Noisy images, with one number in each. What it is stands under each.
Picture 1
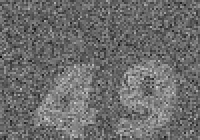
49
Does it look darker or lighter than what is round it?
lighter
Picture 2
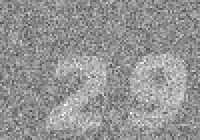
29
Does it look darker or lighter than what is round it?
lighter
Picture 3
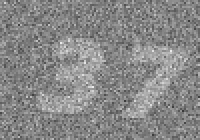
37
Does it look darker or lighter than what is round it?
lighter
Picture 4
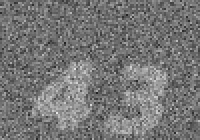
43
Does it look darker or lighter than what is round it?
lighter
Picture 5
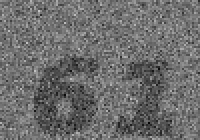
61
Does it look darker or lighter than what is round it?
darker
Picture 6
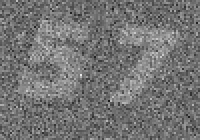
57
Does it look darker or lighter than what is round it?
lighter
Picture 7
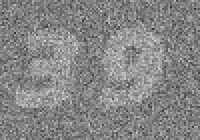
39
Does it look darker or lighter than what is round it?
lighter
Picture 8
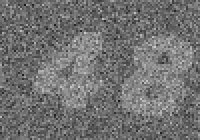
48
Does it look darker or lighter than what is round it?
lighter
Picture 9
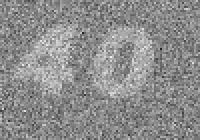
40
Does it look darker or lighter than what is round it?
lighter
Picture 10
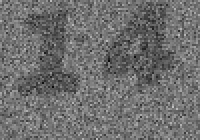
14
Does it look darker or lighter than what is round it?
darker
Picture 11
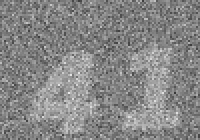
41
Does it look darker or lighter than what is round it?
lighter
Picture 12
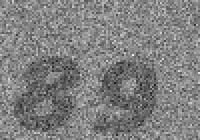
89
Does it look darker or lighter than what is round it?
darker
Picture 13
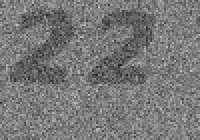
22
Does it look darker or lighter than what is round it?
darker
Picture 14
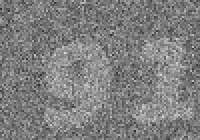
91
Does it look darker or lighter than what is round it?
lighter
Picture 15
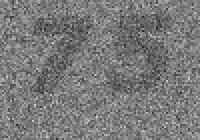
75
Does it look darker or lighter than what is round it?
darker
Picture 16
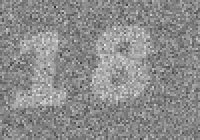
18
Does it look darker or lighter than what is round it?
lighter
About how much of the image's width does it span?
two thirds
